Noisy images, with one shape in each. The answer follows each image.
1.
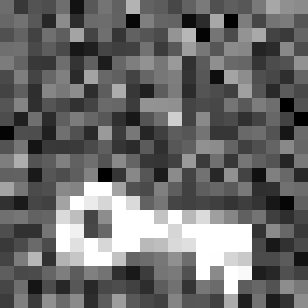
key
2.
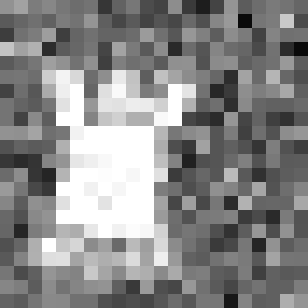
chess rook
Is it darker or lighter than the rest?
lighter
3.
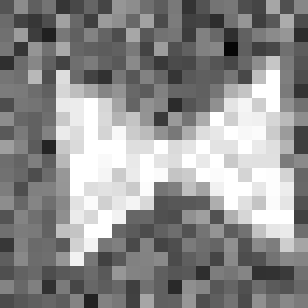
bow tie
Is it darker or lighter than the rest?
lighter
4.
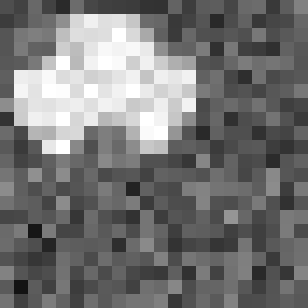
car
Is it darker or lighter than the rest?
lighter
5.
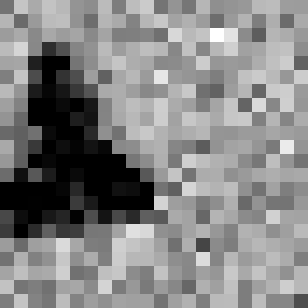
chess pawn
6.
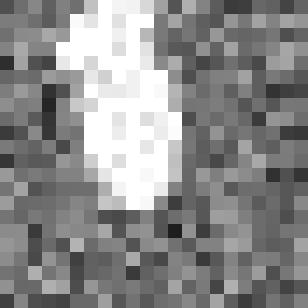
footprint
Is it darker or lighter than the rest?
lighter
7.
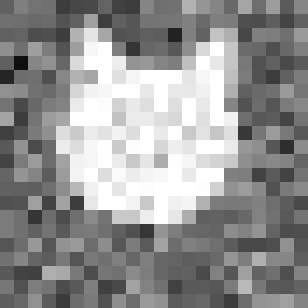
cat's head
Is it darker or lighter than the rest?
lighter
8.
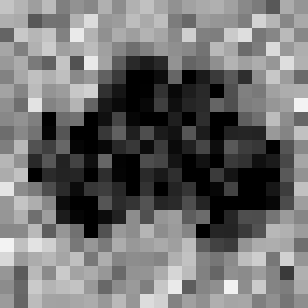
car
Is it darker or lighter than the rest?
darker
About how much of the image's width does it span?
nearly all
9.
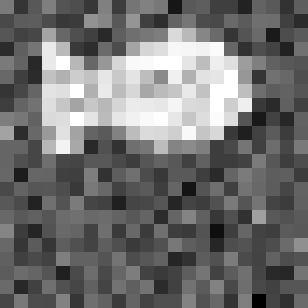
fish
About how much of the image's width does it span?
two thirds
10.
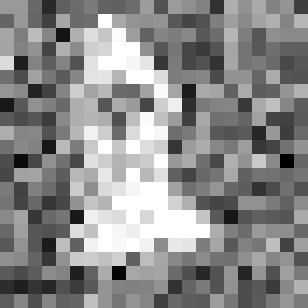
chess bishop
